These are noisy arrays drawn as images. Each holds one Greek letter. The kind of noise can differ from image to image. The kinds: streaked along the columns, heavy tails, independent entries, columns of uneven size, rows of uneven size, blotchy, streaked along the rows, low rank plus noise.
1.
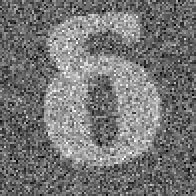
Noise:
independent entries
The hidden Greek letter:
delta
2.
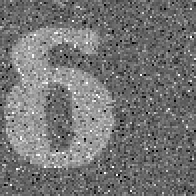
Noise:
heavy tails
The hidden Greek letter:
delta
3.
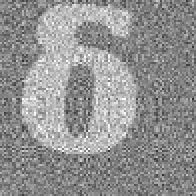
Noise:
low rank plus noise
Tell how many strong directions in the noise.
one
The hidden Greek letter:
delta
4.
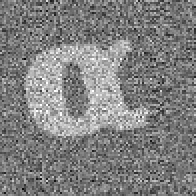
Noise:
low rank plus noise
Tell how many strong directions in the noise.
three or four
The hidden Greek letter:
alpha
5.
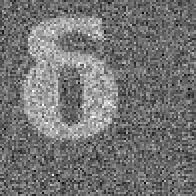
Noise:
low rank plus noise
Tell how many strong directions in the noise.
five to eight
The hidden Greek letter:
delta
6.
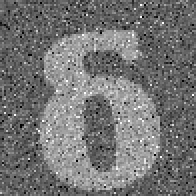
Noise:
heavy tails
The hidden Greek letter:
delta
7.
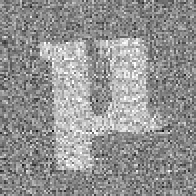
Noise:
low rank plus noise
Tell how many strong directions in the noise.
five to eight
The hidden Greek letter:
mu
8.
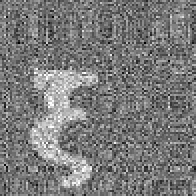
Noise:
low rank plus noise
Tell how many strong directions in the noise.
one
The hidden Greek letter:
xi
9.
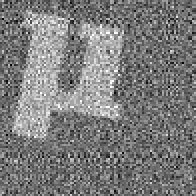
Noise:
low rank plus noise
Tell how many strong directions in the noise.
one
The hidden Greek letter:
mu
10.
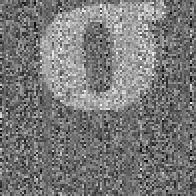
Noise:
columns of uneven size
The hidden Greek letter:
sigma
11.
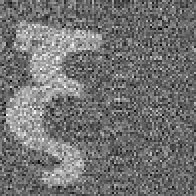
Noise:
low rank plus noise
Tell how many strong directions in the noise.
three or four
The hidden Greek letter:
xi
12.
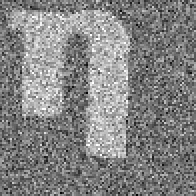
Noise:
independent entries
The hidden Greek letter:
eta
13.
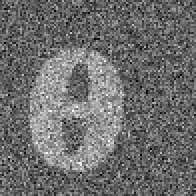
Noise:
independent entries
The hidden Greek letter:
theta
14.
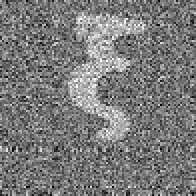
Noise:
low rank plus noise
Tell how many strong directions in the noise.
two
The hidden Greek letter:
xi
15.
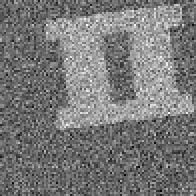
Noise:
low rank plus noise
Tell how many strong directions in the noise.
three or four
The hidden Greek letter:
pi
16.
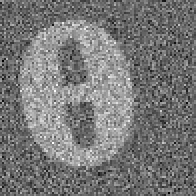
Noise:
low rank plus noise
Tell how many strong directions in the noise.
three or four
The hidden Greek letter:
theta
